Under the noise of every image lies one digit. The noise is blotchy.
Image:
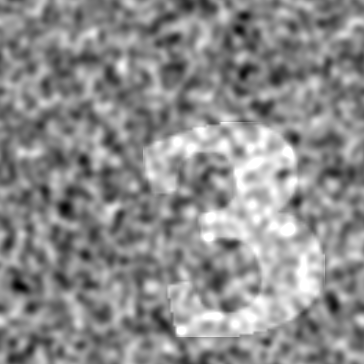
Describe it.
light 3
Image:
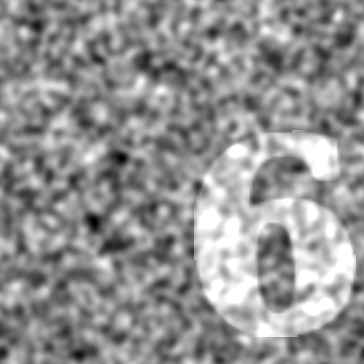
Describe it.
light 6
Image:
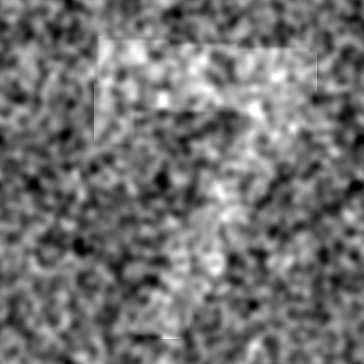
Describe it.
light 7
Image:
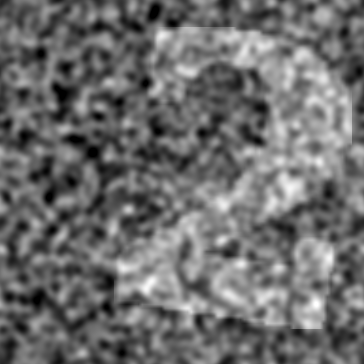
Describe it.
light 2
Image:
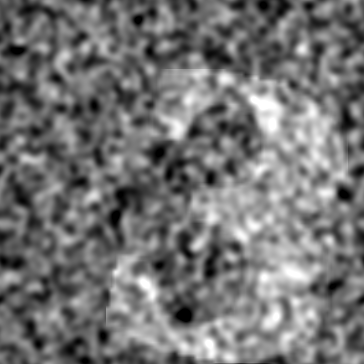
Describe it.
light 3
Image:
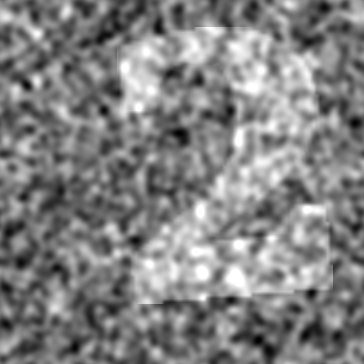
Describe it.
light 2
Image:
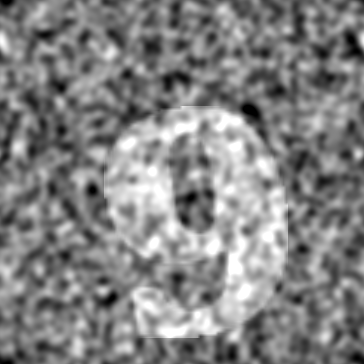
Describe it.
light 9
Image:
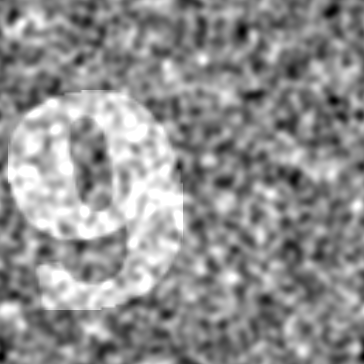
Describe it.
light 9
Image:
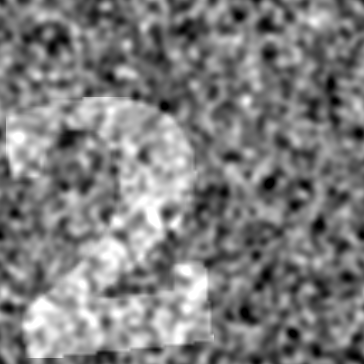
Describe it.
light 2
